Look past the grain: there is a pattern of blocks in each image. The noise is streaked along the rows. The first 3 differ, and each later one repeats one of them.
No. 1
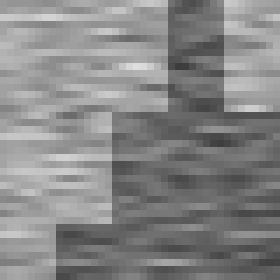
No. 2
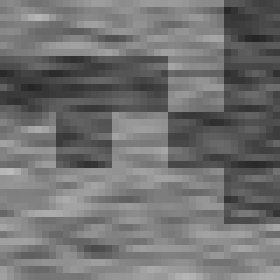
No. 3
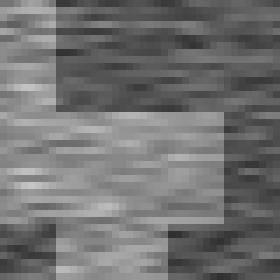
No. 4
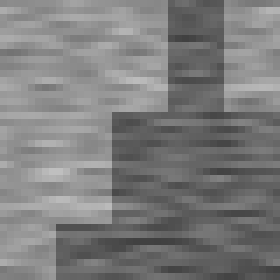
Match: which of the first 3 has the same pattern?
1
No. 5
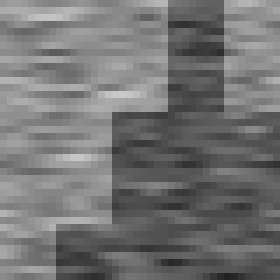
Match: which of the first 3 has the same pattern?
1
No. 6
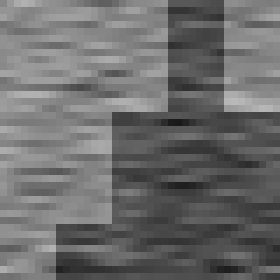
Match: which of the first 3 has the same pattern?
1
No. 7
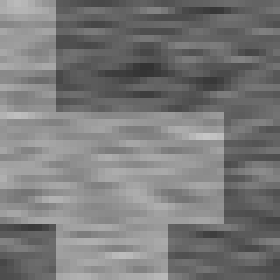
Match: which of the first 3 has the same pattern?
3
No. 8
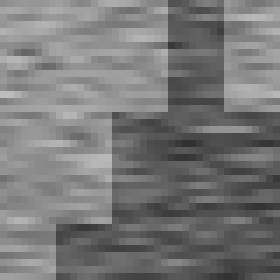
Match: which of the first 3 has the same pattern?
1
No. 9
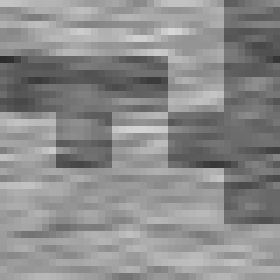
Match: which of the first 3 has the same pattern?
2
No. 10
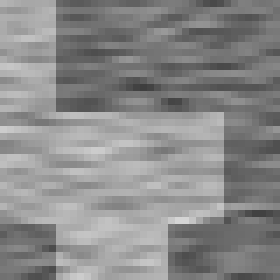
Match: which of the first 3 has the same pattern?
3
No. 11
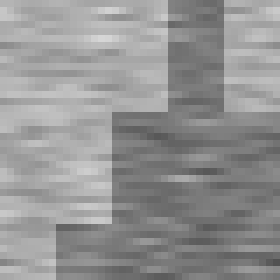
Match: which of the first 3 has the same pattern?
1
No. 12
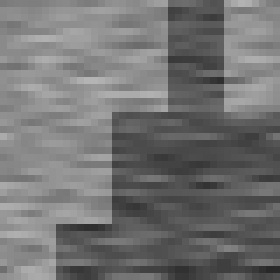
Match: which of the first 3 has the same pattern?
1
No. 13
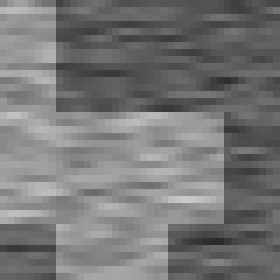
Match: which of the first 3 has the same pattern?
3
